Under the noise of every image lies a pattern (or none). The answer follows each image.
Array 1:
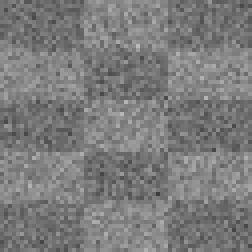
a checkerboard
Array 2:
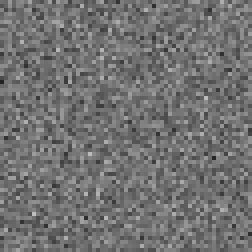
only noise
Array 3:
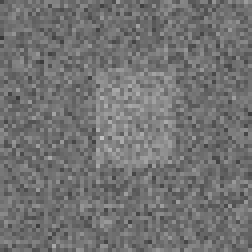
one block
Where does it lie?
centre
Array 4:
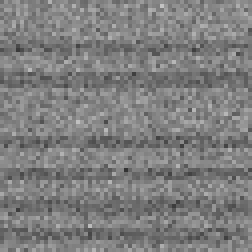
bands of rows
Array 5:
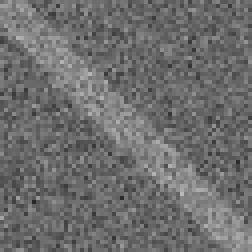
a diagonal band
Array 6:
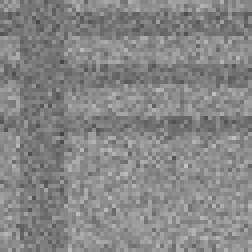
bands of rows crossing bands of columns
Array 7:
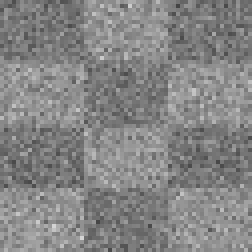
a checkerboard
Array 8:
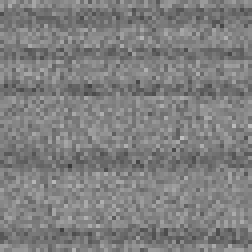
bands of rows
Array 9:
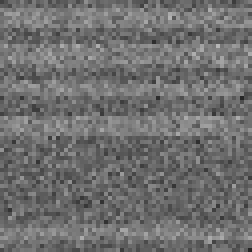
bands of rows
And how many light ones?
5
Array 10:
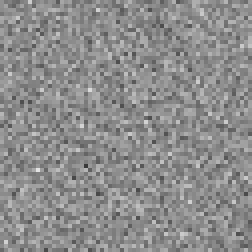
only noise
